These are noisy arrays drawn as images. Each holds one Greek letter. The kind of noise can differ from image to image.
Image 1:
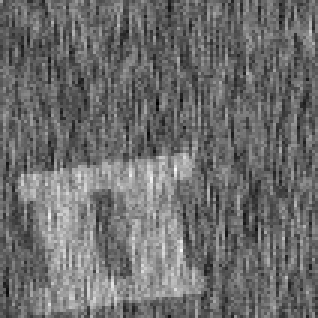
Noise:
streaked along the columns
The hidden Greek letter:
pi
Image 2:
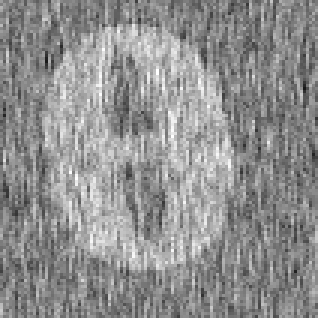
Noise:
streaked along the columns
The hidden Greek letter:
theta
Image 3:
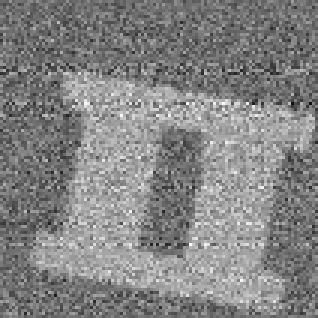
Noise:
rows of uneven size
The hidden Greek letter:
pi
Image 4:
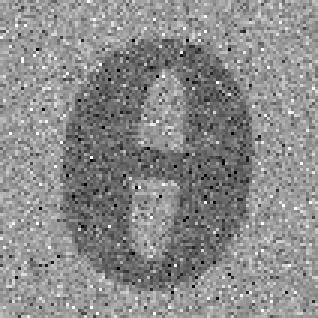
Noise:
heavy tails
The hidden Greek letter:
theta
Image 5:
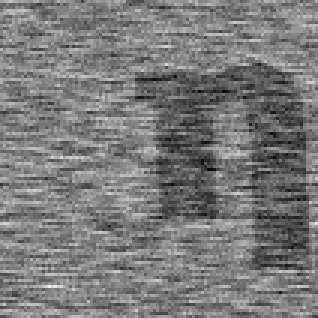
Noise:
streaked along the rows
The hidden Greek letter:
eta
